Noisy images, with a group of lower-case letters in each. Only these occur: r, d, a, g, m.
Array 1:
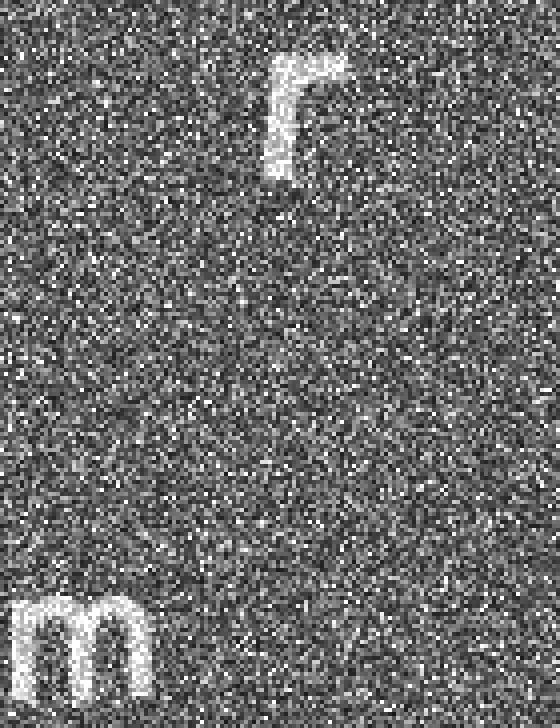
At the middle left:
nothing
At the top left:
nothing
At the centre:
nothing
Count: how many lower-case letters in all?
2
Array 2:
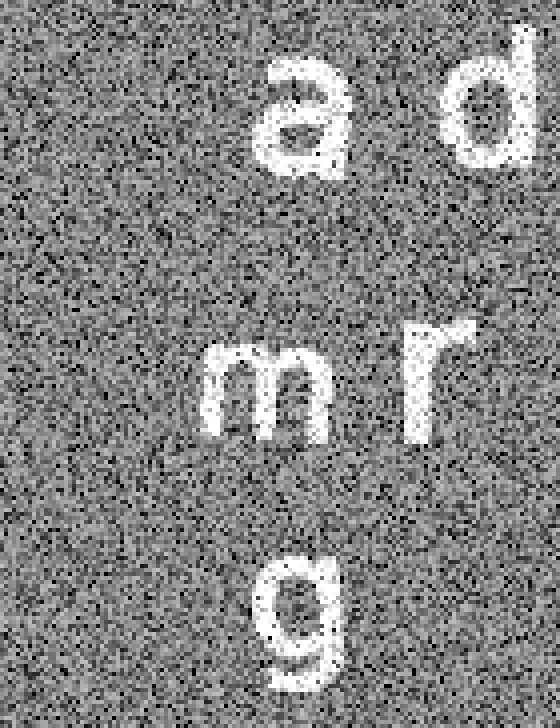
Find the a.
top middle
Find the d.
top right
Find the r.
middle right
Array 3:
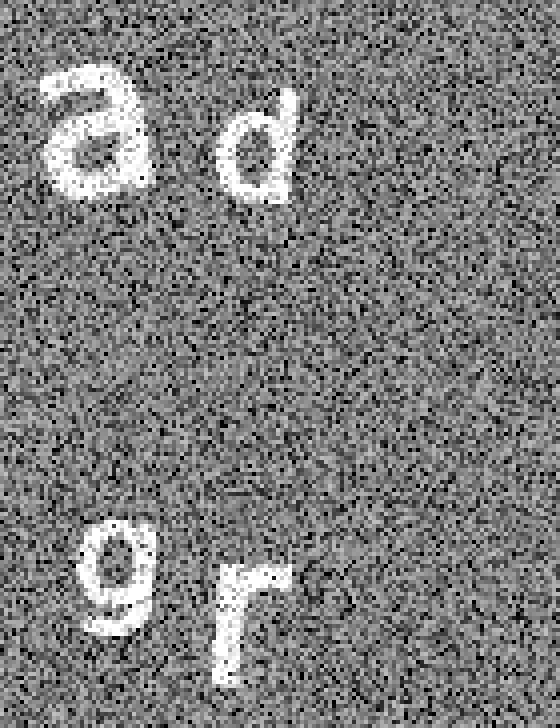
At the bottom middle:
r
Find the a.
top left
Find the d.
top middle
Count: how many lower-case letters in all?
4
